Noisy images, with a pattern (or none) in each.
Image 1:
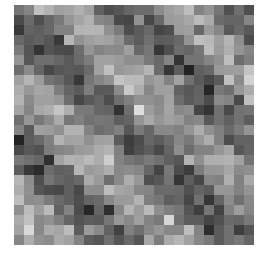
diagonal stripes
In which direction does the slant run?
top left to bottom right
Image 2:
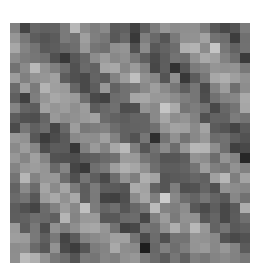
diagonal stripes
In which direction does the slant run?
top left to bottom right
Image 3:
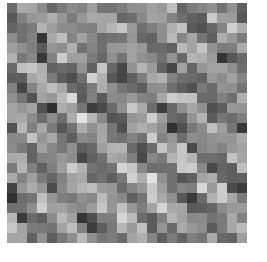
diagonal stripes
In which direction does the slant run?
top left to bottom right
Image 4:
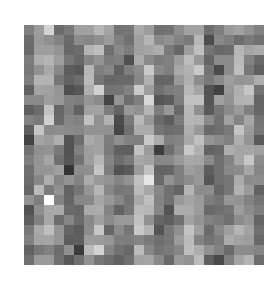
vertical stripes
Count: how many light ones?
5
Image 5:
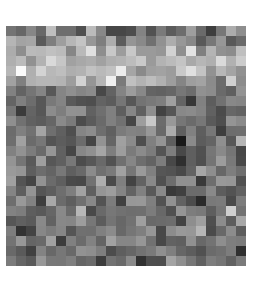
one horizontal stripe
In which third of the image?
top
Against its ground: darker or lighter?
lighter
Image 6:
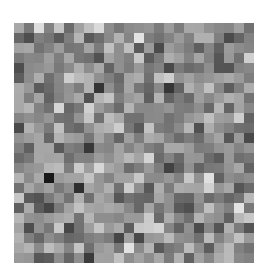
only noise
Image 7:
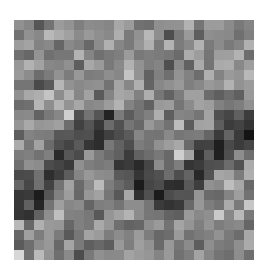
a wavy band
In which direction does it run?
left to right
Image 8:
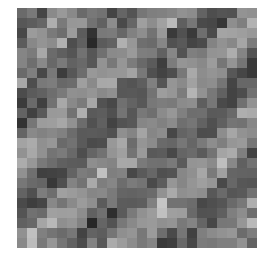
diagonal stripes
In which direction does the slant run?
bottom left to top right
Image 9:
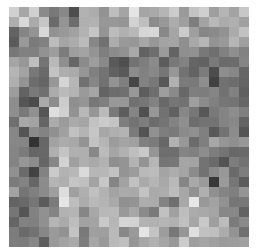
spokes from one point
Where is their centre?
top left
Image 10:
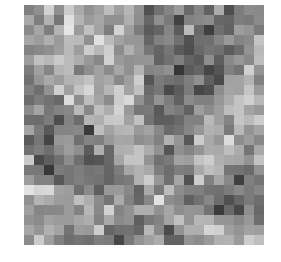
spokes from one point
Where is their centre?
bottom middle
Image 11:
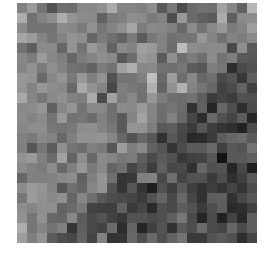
a sharp edge
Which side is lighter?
top left
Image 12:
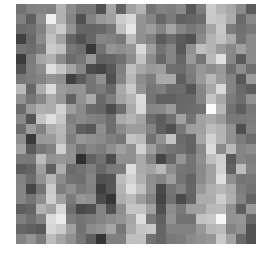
vertical stripes
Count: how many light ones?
3
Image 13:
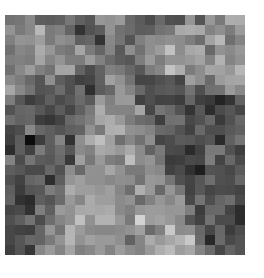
spokes from one point
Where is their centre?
top middle
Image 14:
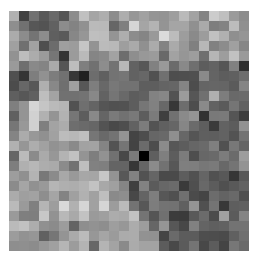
spokes from one point
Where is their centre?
top left
